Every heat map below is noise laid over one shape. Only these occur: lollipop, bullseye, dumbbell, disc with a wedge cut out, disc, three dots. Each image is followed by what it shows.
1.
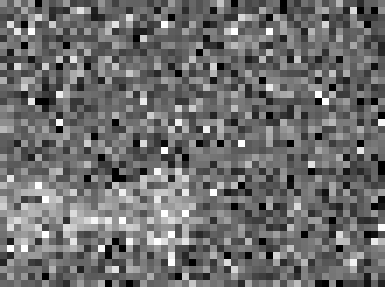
dumbbell
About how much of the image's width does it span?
half
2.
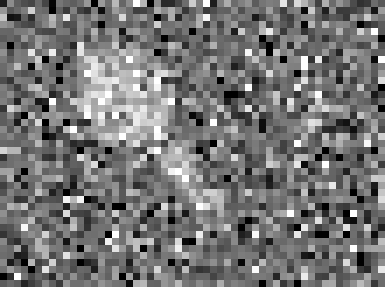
lollipop
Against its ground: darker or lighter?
lighter
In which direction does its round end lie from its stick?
up and left
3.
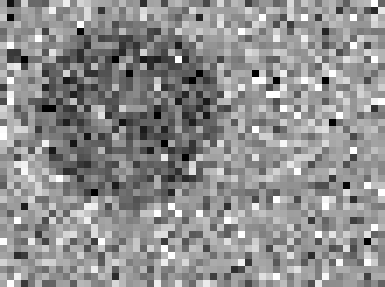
disc
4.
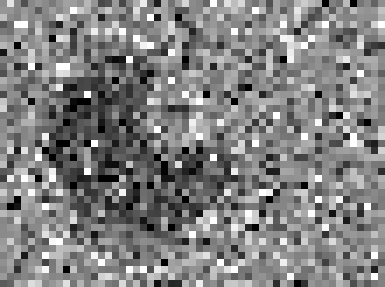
disc with a wedge cut out
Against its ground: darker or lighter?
darker
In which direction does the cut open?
up and right
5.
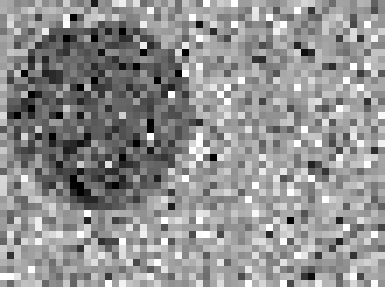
disc
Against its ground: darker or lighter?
darker
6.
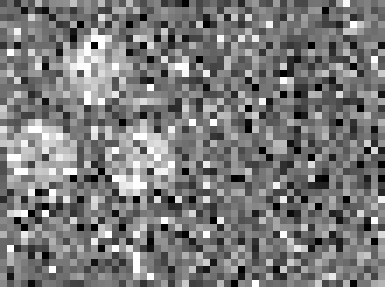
three dots
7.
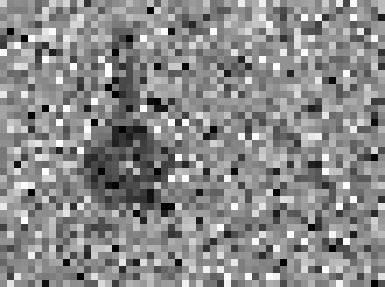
lollipop
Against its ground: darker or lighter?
darker
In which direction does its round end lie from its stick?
down
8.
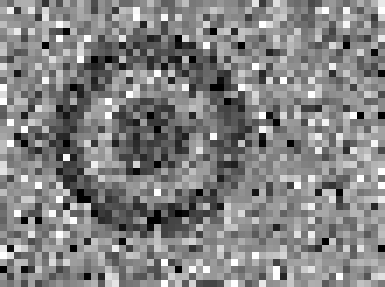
bullseye
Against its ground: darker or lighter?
darker
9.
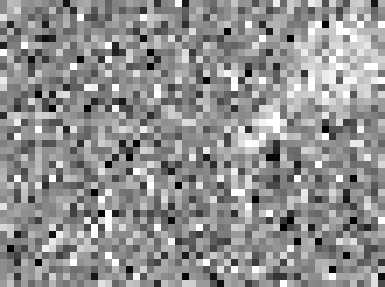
lollipop
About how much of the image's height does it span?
half
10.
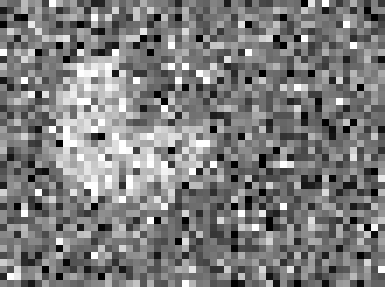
disc with a wedge cut out
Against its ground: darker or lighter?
lighter
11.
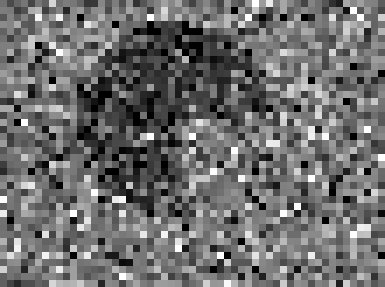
disc with a wedge cut out
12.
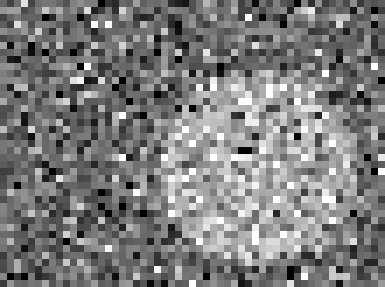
disc
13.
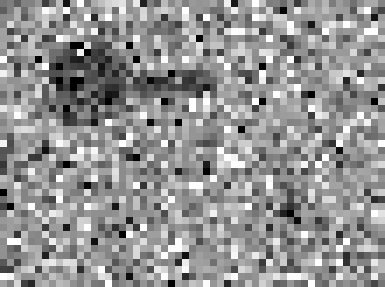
lollipop
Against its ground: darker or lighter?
darker
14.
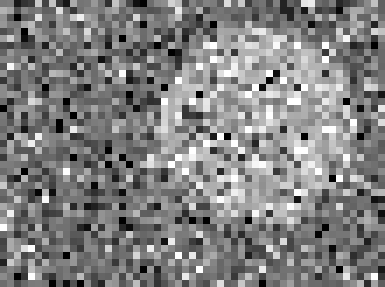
disc
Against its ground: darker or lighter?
lighter
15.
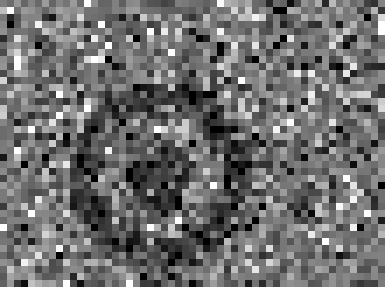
bullseye
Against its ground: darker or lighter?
darker
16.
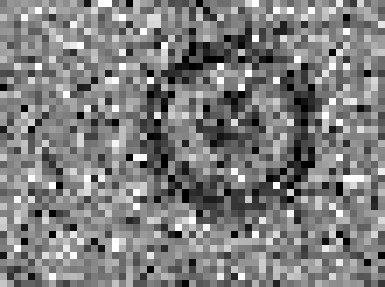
bullseye
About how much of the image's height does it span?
two thirds
